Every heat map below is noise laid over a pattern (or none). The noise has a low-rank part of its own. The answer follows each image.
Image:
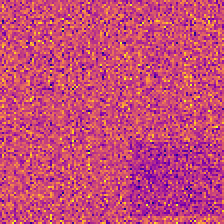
one block
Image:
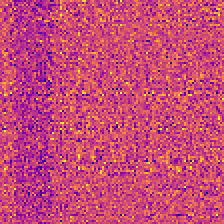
one band of columns
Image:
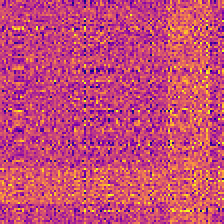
bands of rows crossing bands of columns
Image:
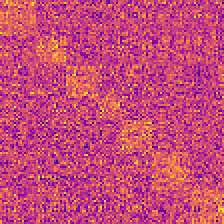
blocks along the diagonal
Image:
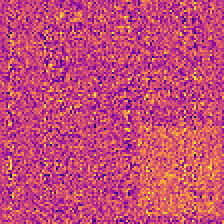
one block
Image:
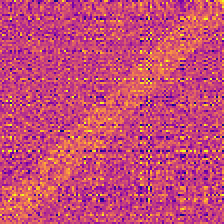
a diagonal band
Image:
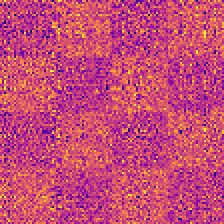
a checkerboard
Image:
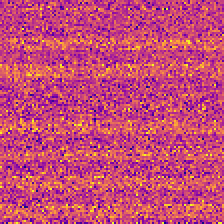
bands of rows
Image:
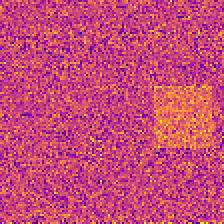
one block
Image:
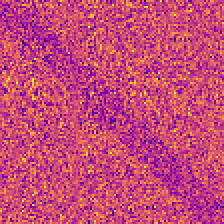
a diagonal band
